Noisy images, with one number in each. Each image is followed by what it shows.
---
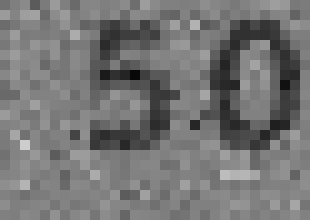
50
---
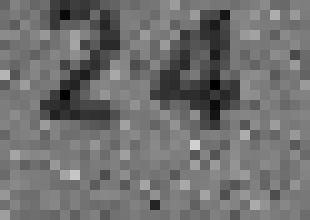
24
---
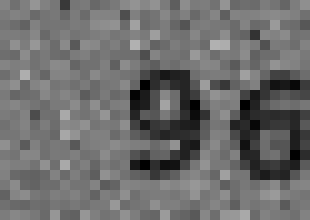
96
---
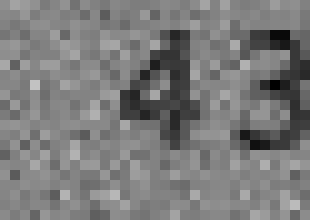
43
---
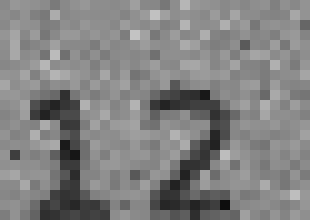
12
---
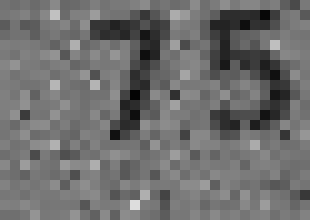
75
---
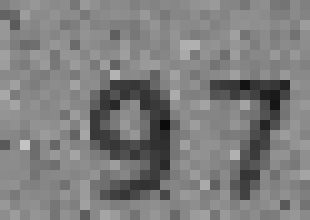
97
